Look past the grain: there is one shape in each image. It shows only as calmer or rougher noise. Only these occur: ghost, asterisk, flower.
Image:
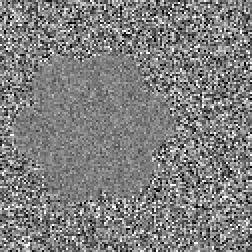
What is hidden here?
calm flower
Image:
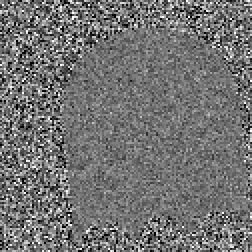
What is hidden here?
calm ghost
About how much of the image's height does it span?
nearly all
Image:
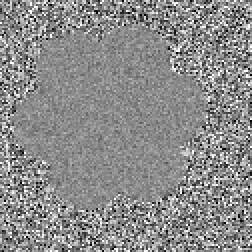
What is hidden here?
calm flower
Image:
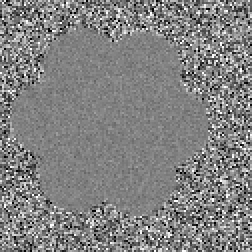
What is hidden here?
calm flower
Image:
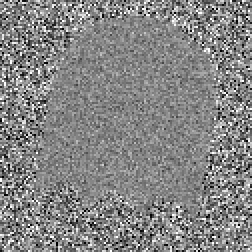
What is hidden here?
calm ghost
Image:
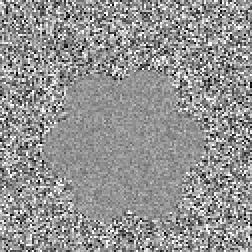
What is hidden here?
calm flower
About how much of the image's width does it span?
two thirds
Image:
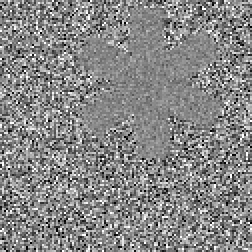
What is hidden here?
calm asterisk
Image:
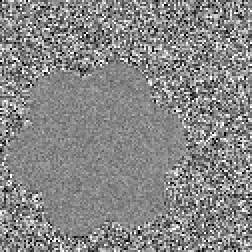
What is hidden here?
calm flower
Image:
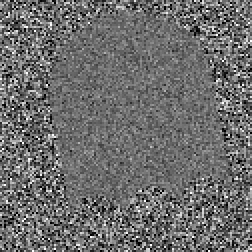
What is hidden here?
calm ghost
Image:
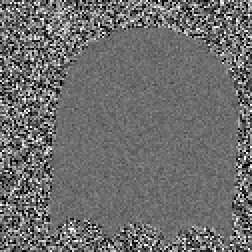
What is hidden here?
calm ghost
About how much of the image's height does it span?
nearly all
